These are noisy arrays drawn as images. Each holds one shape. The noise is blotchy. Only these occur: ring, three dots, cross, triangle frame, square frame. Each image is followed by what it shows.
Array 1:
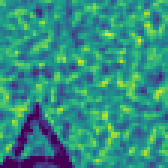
triangle frame
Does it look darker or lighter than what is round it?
darker
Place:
bottom left
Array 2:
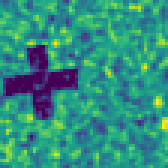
cross
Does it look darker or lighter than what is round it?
darker
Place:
middle left
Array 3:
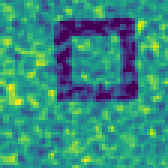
square frame
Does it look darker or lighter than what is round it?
darker
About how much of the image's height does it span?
half
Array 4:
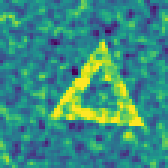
triangle frame
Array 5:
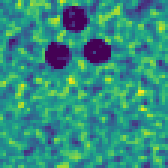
three dots
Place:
top middle
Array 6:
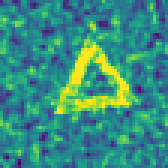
triangle frame
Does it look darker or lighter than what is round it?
lighter
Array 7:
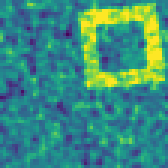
square frame
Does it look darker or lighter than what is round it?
lighter
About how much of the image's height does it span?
half
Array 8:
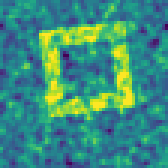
square frame
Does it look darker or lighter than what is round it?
lighter
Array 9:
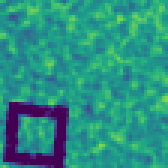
square frame
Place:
bottom left
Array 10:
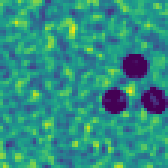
three dots
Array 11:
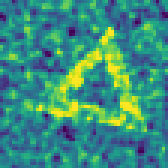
triangle frame
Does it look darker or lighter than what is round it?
lighter
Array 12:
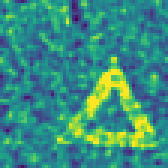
triangle frame
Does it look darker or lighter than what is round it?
lighter
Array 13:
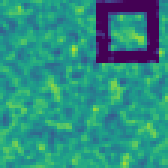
square frame
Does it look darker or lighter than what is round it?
darker
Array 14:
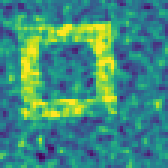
square frame
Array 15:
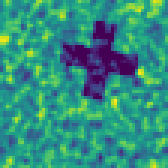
cross
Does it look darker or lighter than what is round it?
darker
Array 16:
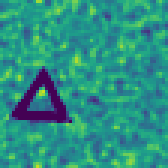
triangle frame
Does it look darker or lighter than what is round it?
darker
